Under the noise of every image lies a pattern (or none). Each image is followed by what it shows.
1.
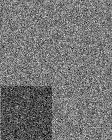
one block
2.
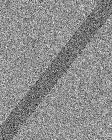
a diagonal band
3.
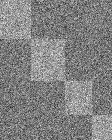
blocks along the diagonal
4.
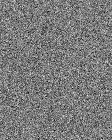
only noise
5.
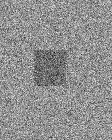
one block
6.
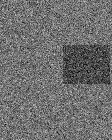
one block
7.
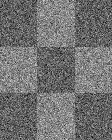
a checkerboard
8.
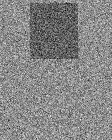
one block
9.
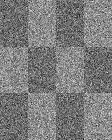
a checkerboard
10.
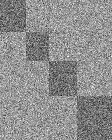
blocks along the diagonal
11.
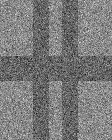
bands of rows crossing bands of columns
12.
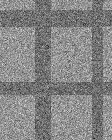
bands of rows crossing bands of columns
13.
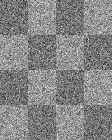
a checkerboard
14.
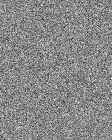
only noise
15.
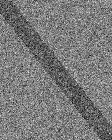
a diagonal band
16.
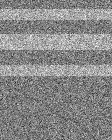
bands of rows
